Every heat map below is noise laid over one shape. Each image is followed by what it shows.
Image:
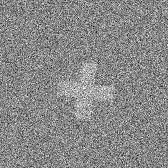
light cross, centre
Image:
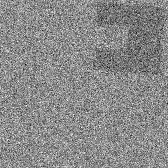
dark square with a notch, top right
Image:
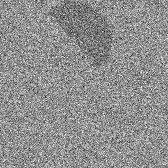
dark half disc, top middle
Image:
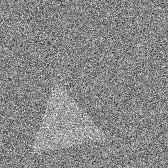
light triangle
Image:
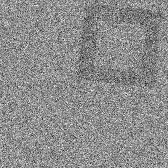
dark square frame
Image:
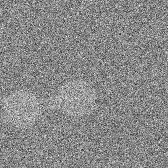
light dumbbell
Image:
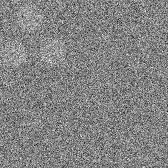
light three dots, top left
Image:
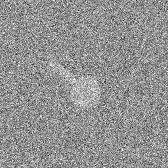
light lollipop, centre
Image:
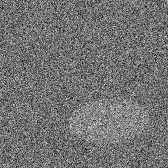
light ellipse
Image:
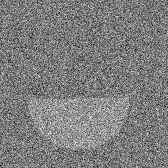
light half disc
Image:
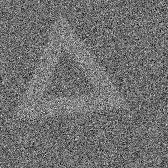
light triangle frame
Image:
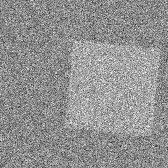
light square
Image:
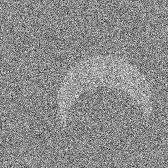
light crescent
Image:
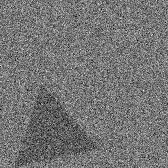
dark triangle
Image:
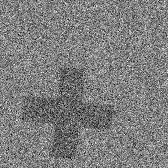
dark cross
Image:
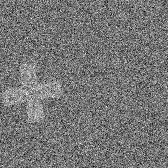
light cross, middle left
